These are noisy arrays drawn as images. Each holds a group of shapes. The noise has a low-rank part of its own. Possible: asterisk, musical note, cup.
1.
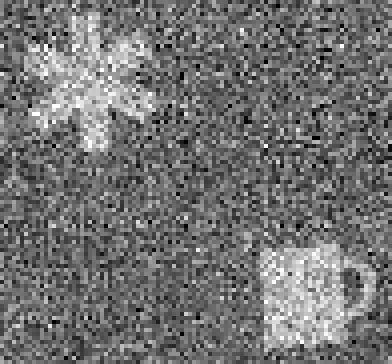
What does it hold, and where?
top left: light asterisk; bottom right: light cup
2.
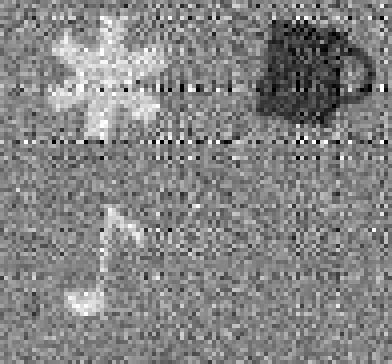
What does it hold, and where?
top left: light asterisk; top right: dark cup; bottom left: light musical note
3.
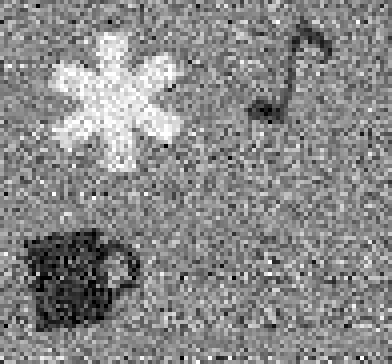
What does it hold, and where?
top left: light asterisk; top right: dark musical note; bottom left: dark cup
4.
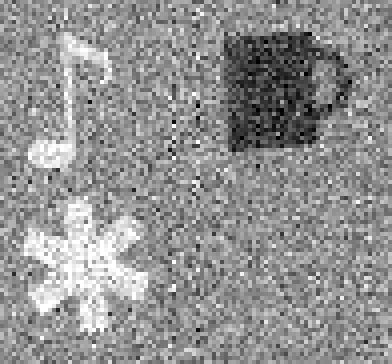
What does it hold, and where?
top left: light musical note; top right: dark cup; bottom left: light asterisk
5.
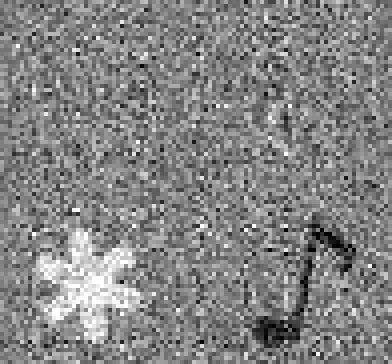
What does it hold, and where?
bottom left: light asterisk; bottom right: dark musical note
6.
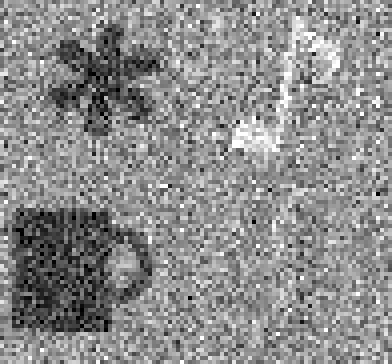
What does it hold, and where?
top left: dark asterisk; top right: light musical note; bottom left: dark cup
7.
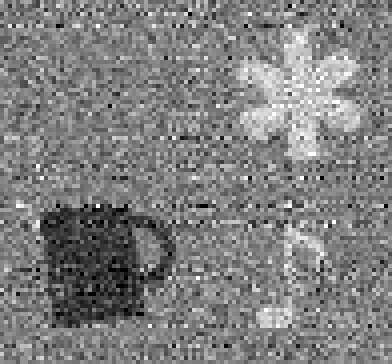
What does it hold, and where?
top right: light asterisk; bottom left: dark cup; bottom right: light musical note
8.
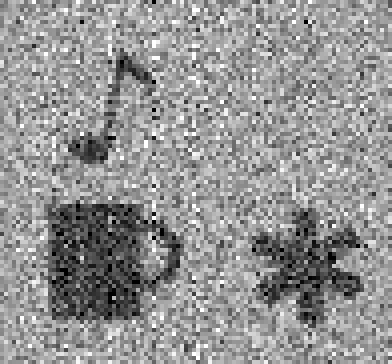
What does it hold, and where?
top left: dark musical note; bottom left: dark cup; bottom right: dark asterisk
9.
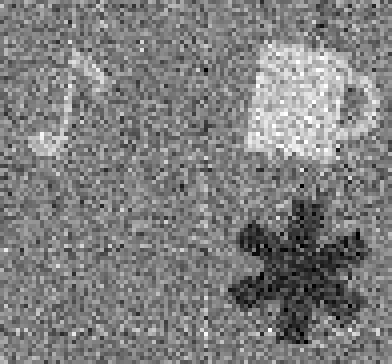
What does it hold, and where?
top left: light musical note; top right: light cup; bottom right: dark asterisk
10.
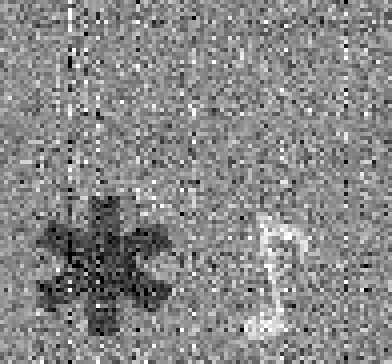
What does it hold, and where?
bottom left: dark asterisk; bottom right: light musical note
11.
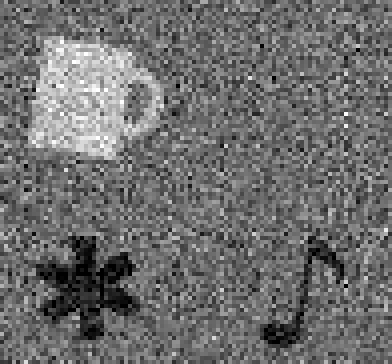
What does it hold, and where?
top left: light cup; bottom left: dark asterisk; bottom right: dark musical note
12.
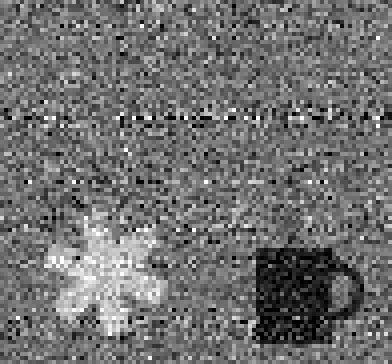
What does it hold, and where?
bottom left: light asterisk; bottom right: dark cup
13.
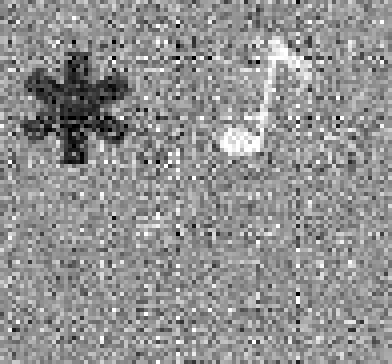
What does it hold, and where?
top left: dark asterisk; top right: light musical note
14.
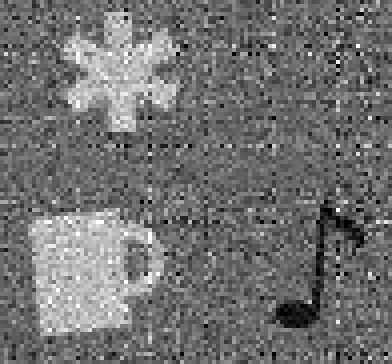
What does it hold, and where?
top left: light asterisk; bottom left: light cup; bottom right: dark musical note
